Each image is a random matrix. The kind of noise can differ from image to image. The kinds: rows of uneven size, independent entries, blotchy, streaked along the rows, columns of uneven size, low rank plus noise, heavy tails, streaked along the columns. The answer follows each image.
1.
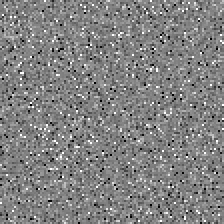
heavy tails
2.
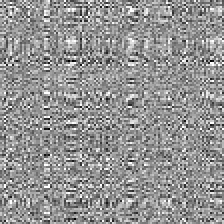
low rank plus noise
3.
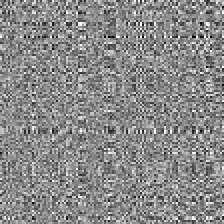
low rank plus noise
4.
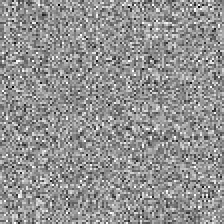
low rank plus noise
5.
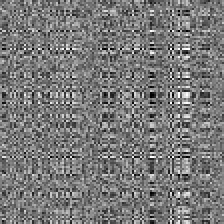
low rank plus noise
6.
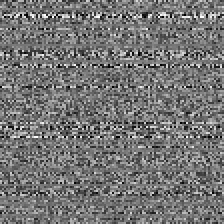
rows of uneven size
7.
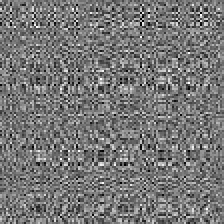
low rank plus noise
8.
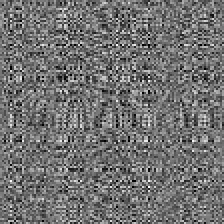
low rank plus noise
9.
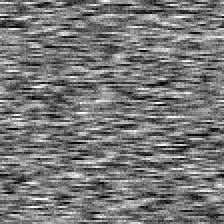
streaked along the rows
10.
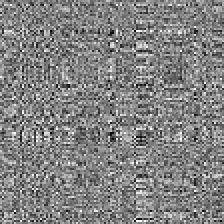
low rank plus noise
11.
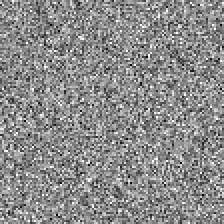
independent entries
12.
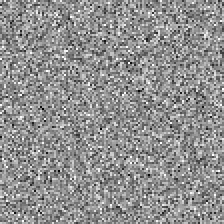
independent entries
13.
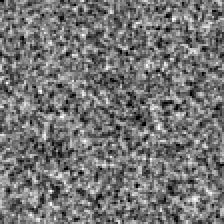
blotchy
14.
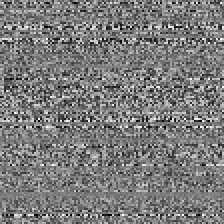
rows of uneven size
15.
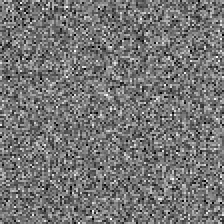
independent entries
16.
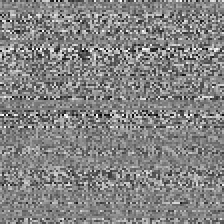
rows of uneven size
